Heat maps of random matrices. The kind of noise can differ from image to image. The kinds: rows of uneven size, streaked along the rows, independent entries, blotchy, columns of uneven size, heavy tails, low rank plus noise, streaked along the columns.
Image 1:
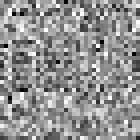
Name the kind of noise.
low rank plus noise
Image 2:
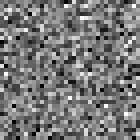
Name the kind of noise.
independent entries
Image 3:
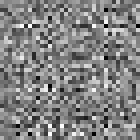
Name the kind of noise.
low rank plus noise
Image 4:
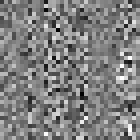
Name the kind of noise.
columns of uneven size
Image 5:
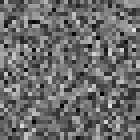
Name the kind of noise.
independent entries
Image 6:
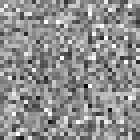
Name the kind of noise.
independent entries
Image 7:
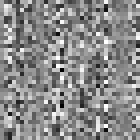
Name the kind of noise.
columns of uneven size
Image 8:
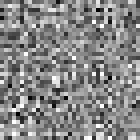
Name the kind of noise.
low rank plus noise
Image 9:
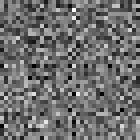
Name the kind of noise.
low rank plus noise
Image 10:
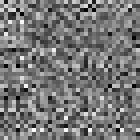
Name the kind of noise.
low rank plus noise
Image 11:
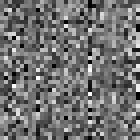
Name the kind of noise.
columns of uneven size
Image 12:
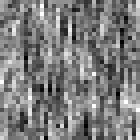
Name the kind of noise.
streaked along the columns
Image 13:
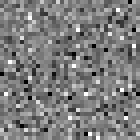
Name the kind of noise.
heavy tails
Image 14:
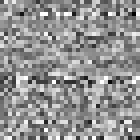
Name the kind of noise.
rows of uneven size
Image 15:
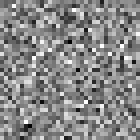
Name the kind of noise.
low rank plus noise
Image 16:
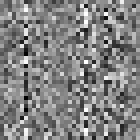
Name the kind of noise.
columns of uneven size
